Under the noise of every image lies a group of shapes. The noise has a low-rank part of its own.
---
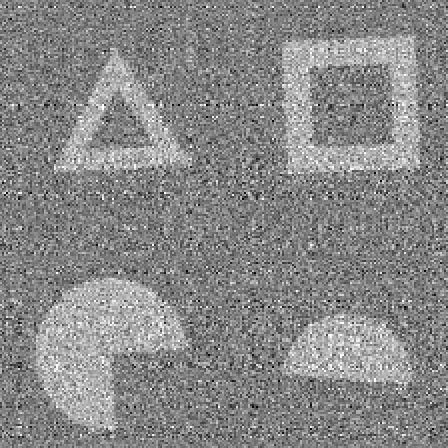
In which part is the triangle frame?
top left
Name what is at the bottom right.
half disc
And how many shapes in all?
4
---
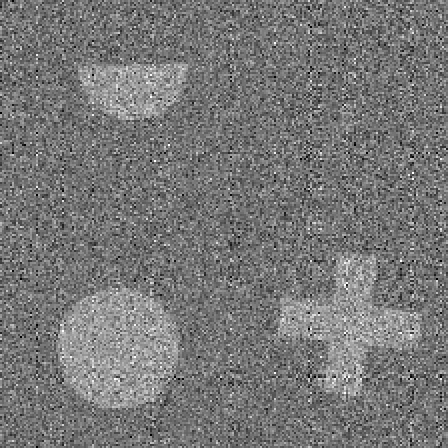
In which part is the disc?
bottom left
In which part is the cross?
bottom right
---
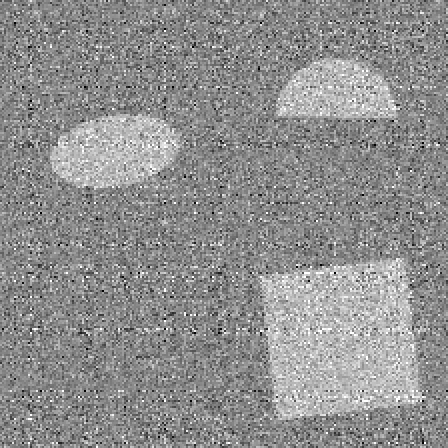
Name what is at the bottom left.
nothing
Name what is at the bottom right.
square
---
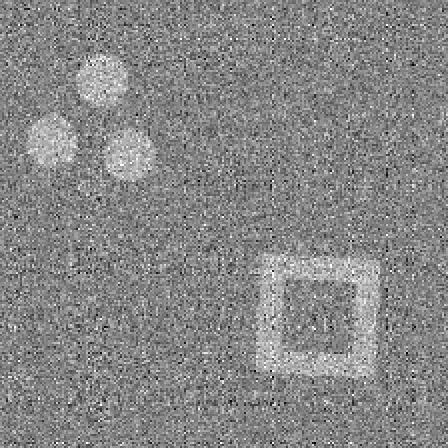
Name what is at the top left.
three dots
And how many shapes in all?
2
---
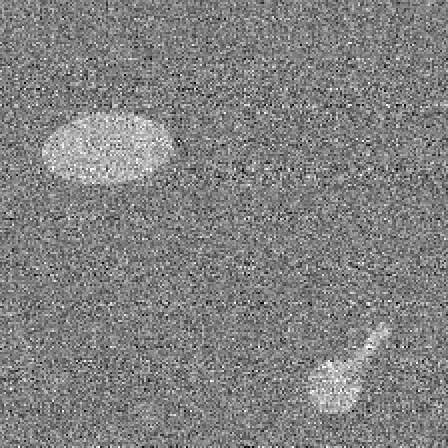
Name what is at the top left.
ellipse
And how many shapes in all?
2
